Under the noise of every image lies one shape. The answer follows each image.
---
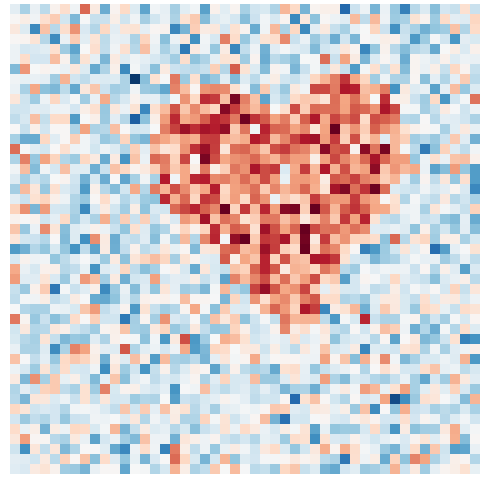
heart
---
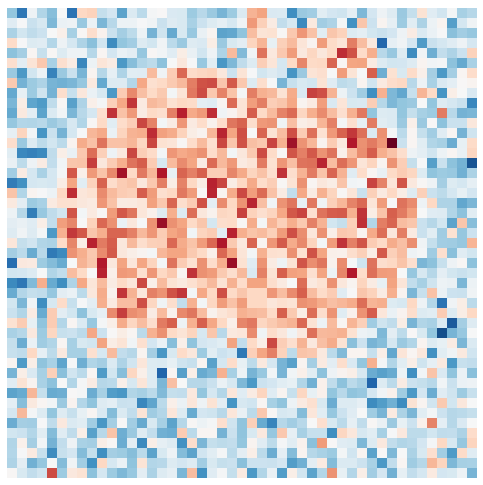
apple
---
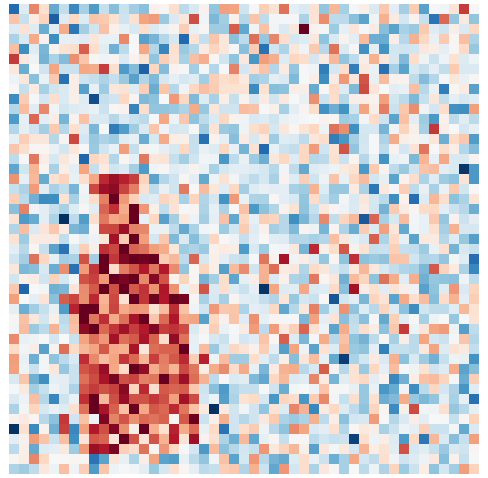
bottle
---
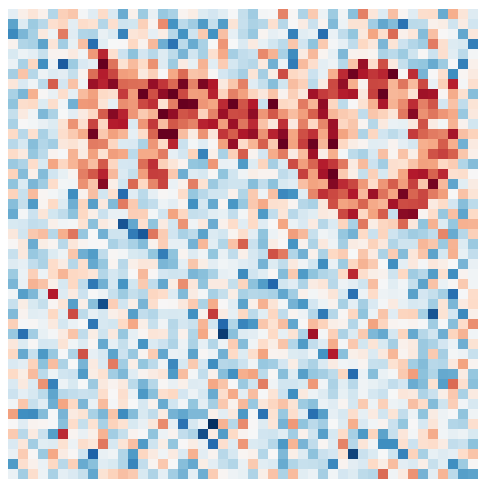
key
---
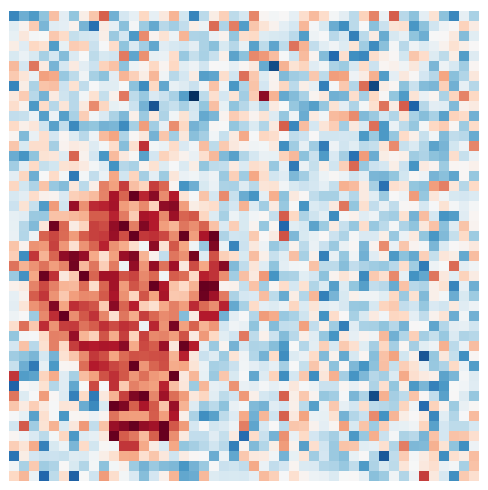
light bulb
